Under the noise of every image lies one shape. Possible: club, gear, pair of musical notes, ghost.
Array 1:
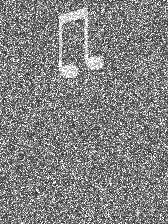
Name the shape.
pair of musical notes
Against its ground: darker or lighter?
lighter
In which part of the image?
top middle
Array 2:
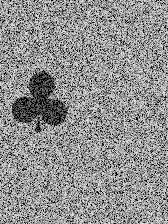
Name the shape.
club
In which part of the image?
middle left
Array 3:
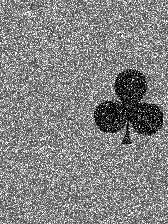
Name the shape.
club
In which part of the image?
middle right
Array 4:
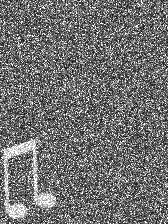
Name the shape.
pair of musical notes
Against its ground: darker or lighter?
lighter
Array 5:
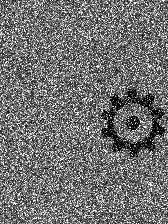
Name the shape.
gear
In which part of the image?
middle right
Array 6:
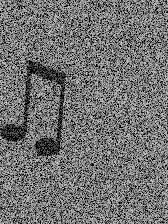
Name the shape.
pair of musical notes
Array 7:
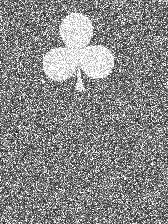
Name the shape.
club
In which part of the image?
top middle
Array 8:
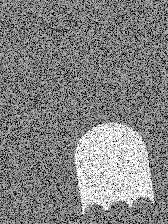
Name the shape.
ghost
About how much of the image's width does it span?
half
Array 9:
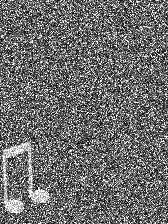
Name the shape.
pair of musical notes
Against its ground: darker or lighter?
lighter
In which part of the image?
bottom left
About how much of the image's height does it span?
a third
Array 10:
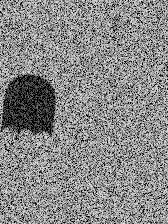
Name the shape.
ghost
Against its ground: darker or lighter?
darker
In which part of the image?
middle left
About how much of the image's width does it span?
a third
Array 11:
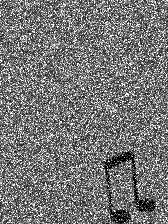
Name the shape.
pair of musical notes
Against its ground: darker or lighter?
darker
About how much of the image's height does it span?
a third
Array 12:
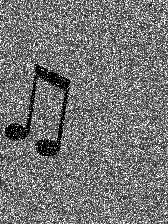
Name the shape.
pair of musical notes
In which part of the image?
middle left
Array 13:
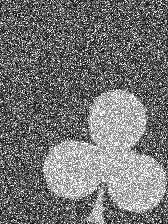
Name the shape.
club
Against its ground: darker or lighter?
lighter
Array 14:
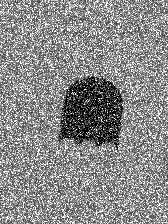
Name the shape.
ghost
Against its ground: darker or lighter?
darker
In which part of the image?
centre
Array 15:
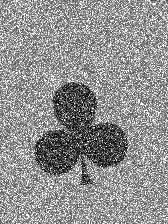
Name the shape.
club
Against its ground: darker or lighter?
darker
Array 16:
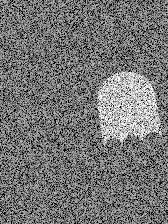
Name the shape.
ghost
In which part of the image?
middle right
